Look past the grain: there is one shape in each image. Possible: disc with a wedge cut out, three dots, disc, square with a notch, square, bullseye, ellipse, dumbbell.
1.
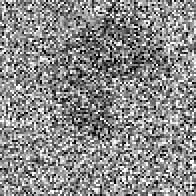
disc with a wedge cut out
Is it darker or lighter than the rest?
darker
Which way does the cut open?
down and right
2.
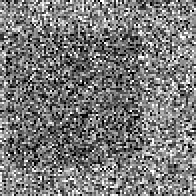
square
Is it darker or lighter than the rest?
darker
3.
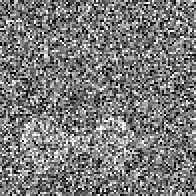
dumbbell
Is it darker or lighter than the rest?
lighter
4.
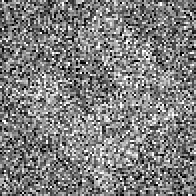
square with a notch
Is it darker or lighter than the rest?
lighter
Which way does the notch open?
up and left
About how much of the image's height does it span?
nearly all
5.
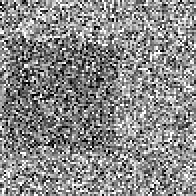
square
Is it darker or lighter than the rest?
darker
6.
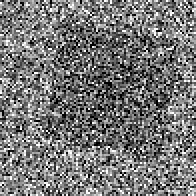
square
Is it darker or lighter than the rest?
darker
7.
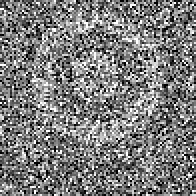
bullseye
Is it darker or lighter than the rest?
lighter
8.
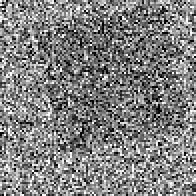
square
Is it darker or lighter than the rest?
darker
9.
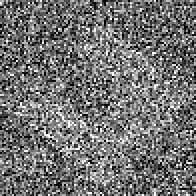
square with a notch
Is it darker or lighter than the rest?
lighter
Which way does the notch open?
up and left
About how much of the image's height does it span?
nearly all
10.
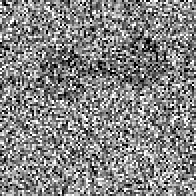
dumbbell
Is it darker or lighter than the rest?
darker
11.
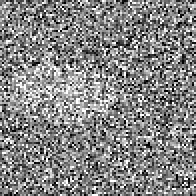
ellipse
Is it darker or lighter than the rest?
lighter
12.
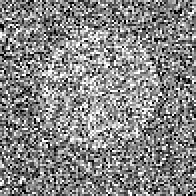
disc
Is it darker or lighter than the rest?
lighter
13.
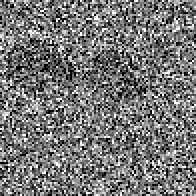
dumbbell
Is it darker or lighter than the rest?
darker
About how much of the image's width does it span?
two thirds
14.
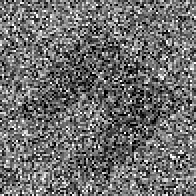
square with a notch
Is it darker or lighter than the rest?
darker
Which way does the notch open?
down and left
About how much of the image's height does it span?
nearly all
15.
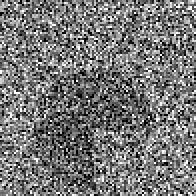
disc with a wedge cut out
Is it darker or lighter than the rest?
darker
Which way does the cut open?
down and right
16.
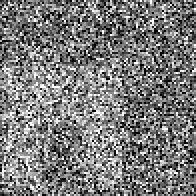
square with a notch
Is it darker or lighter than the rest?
lighter
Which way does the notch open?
down
